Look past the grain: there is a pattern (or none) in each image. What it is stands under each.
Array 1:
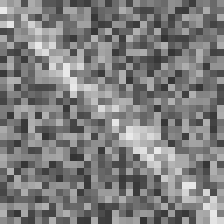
a diagonal band
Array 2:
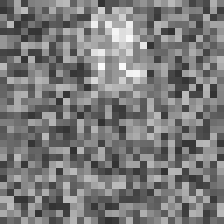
one block
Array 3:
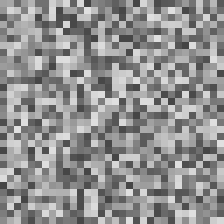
only noise
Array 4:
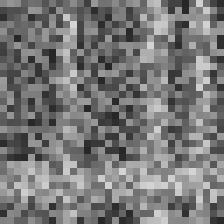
bands of rows crossing bands of columns
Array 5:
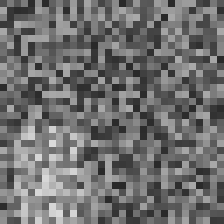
one block
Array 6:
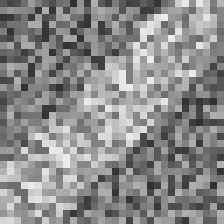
a diagonal band
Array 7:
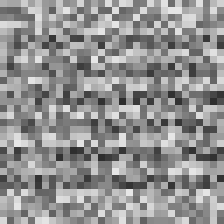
bands of rows
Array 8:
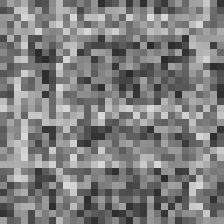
bands of rows crossing bands of columns
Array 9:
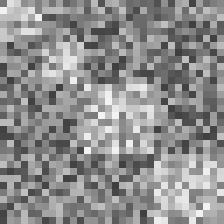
blocks along the diagonal
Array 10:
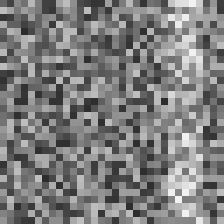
one band of columns
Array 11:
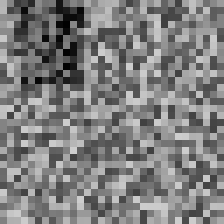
one block
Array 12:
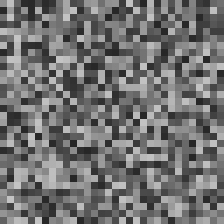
only noise
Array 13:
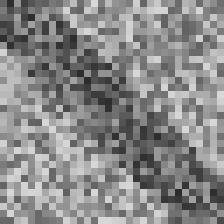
a diagonal band
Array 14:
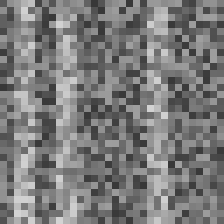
bands of columns
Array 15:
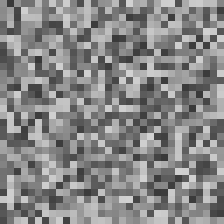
only noise
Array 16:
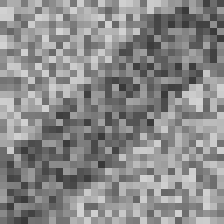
a diagonal band
